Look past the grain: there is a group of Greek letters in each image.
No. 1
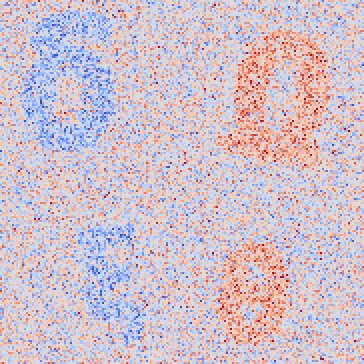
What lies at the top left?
delta
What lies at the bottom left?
xi
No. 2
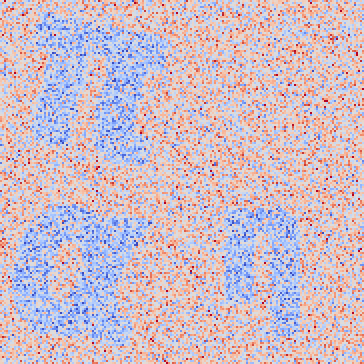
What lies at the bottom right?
eta
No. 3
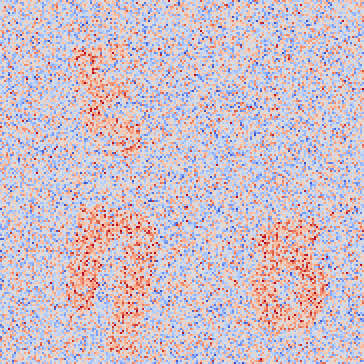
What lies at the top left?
xi
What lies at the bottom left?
eta
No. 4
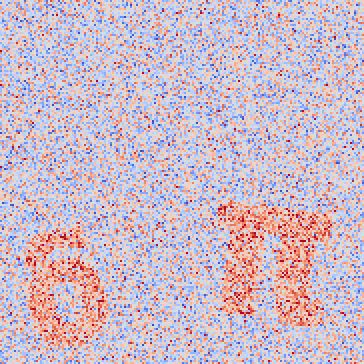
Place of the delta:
bottom left
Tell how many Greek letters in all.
2
